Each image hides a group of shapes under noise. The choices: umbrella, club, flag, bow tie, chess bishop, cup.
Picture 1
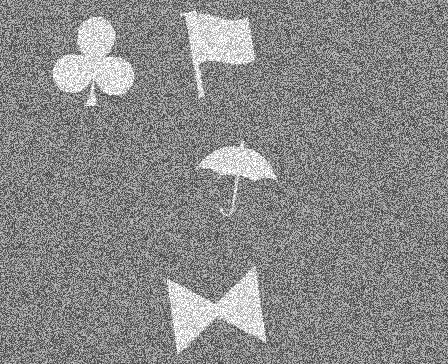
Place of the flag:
top middle
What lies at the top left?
club
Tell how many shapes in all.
4
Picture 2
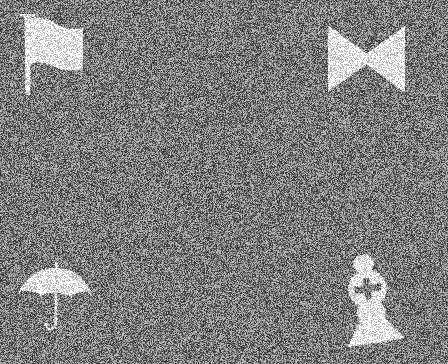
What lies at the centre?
nothing
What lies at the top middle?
nothing
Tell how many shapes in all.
4
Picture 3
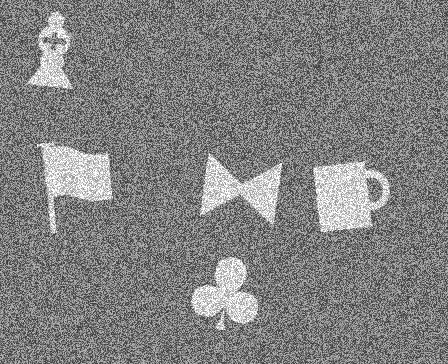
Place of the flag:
middle left
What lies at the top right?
nothing
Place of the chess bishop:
top left
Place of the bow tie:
centre
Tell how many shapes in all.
5
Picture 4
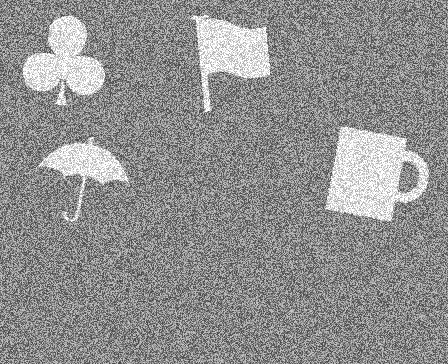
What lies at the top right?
nothing
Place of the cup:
middle right
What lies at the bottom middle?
nothing
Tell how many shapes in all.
4
